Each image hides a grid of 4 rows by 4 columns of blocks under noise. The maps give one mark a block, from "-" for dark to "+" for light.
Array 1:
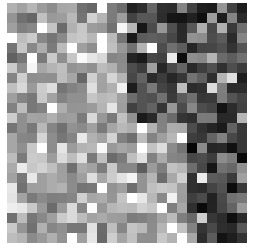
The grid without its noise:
+ + - -
+ + - -
+ + + -
+ + + -
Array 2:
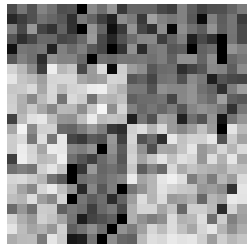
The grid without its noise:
- - - -
+ + - -
+ - + +
+ - + +
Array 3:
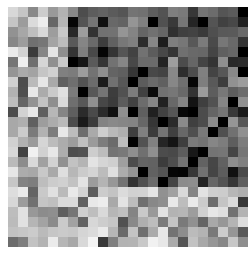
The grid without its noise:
+ - - -
+ - - -
+ + - -
+ + + +
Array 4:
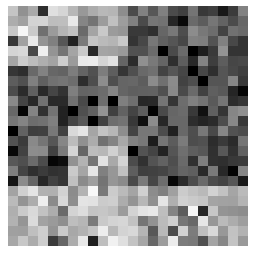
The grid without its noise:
+ + - -
- - - -
- + - -
+ + + +
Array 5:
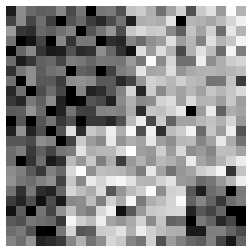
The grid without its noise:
- - + +
- - + +
- + + +
- + + -
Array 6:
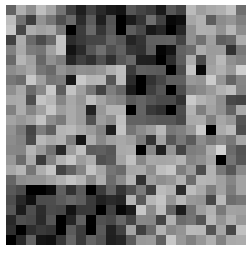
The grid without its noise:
+ - - +
+ + - +
+ + + +
- - + +
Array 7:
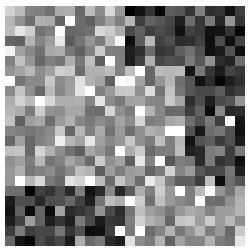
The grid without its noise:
+ + - -
+ + + -
+ + + -
- - + +
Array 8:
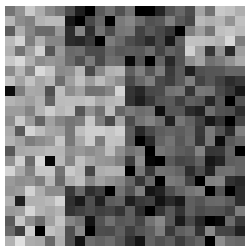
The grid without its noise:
+ - - +
+ + - -
+ + - -
+ - - -
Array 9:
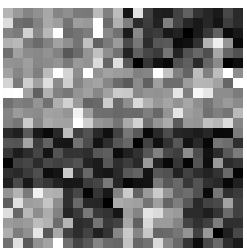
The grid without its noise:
+ + - -
+ + + +
- - - -
+ - + -
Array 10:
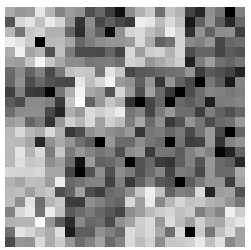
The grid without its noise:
+ - + -
- + - -
+ - - -
+ - + +
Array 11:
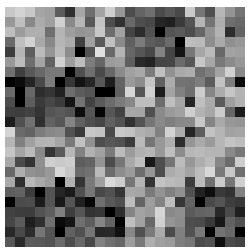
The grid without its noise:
+ + - +
- - + +
+ + + +
- - + -
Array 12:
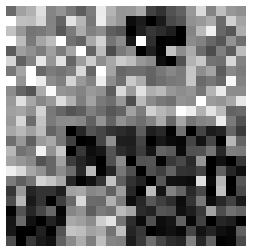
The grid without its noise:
+ + - +
+ + + +
+ - - -
- + - -
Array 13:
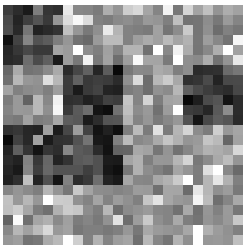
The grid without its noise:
- + + +
+ - + -
- - + +
+ + + +
